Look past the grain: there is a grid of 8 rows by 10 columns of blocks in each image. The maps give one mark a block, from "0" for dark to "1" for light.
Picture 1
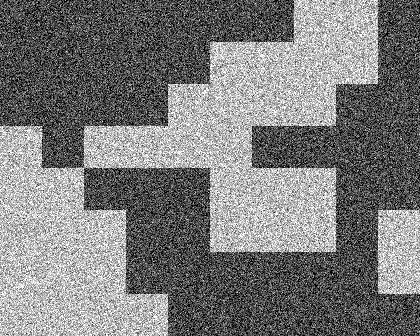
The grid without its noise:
0000000110
0000011110
0000111100
1011110000
1100011100
1110011101
1110000001
1111000000
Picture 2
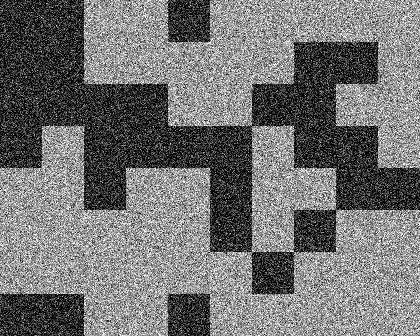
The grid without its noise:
0011011111
0011111001
0000110011
0100001001
1101101100
1111101011
1111110111
0011011111
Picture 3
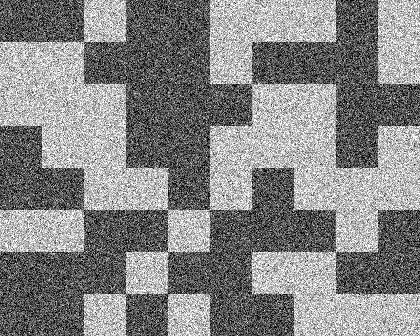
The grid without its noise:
0010011101
1100010001
1110001100
0110011101
0011010111
1100100010
0001001100
0010100111
